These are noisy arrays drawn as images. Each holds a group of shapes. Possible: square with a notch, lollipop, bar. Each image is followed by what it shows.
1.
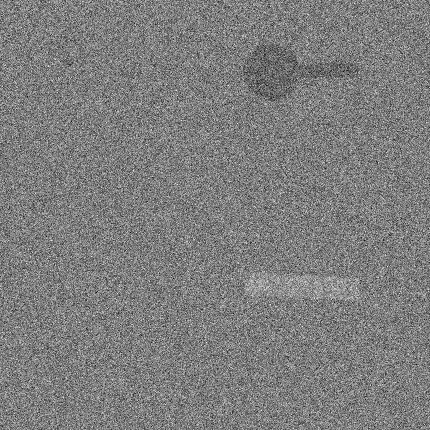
top right: dark lollipop; bottom right: light bar
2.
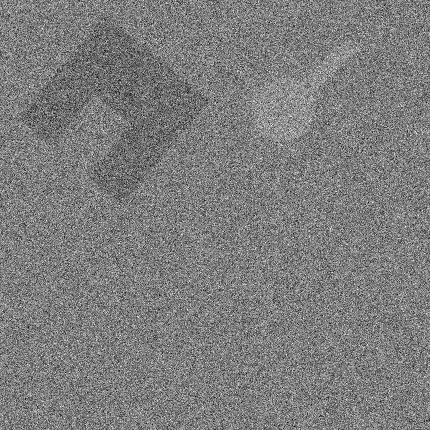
top left: dark square with a notch; top right: light lollipop
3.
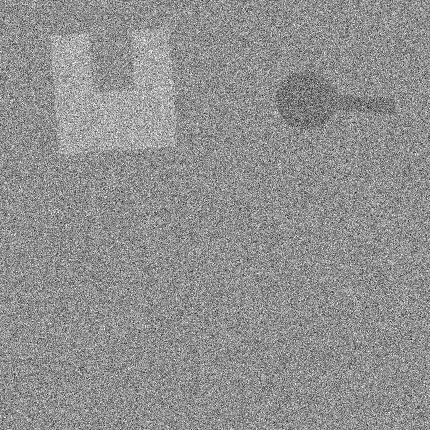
top left: light square with a notch; top right: dark lollipop
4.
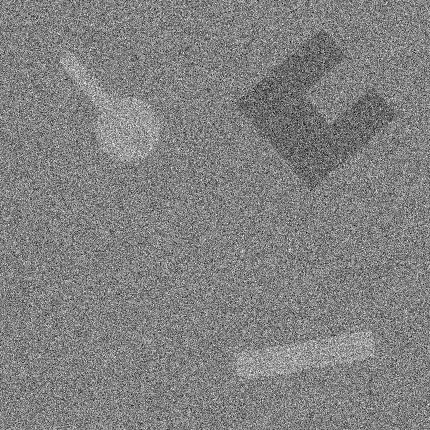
top left: light lollipop; top right: dark square with a notch; bottom right: light bar
